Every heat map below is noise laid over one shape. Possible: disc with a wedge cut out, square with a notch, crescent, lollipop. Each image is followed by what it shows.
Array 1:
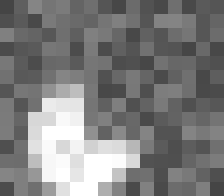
disc with a wedge cut out
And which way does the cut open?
up and right
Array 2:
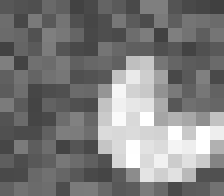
disc with a wedge cut out
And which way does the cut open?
up and right
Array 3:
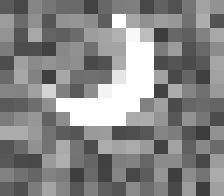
crescent
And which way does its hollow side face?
up and left
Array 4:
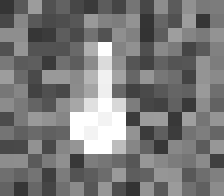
lollipop
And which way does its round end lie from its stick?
down
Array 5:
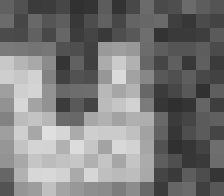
square with a notch
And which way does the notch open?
up
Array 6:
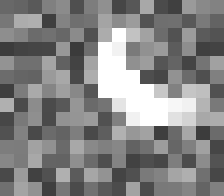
crescent
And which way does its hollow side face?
up and right
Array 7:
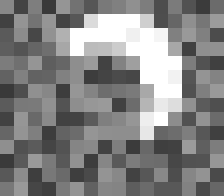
crescent
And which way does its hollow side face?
down and left
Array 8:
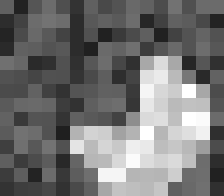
disc with a wedge cut out
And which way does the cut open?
up and left
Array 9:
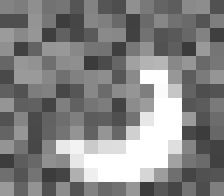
crescent
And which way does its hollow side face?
up and left
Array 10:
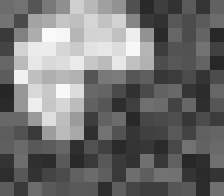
disc with a wedge cut out
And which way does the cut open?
down and right
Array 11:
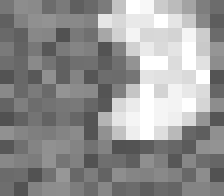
disc with a wedge cut out
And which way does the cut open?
left
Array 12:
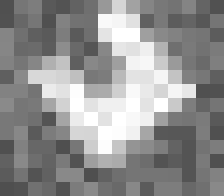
square with a notch
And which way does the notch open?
up and left
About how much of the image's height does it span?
nearly all
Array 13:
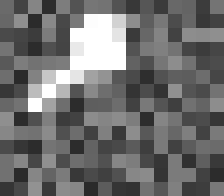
lollipop
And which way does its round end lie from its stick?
up and right
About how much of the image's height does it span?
half
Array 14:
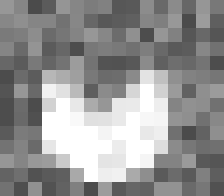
disc with a wedge cut out
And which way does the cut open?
up
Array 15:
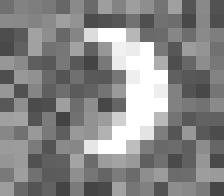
crescent
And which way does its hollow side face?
left
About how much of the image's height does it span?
two thirds
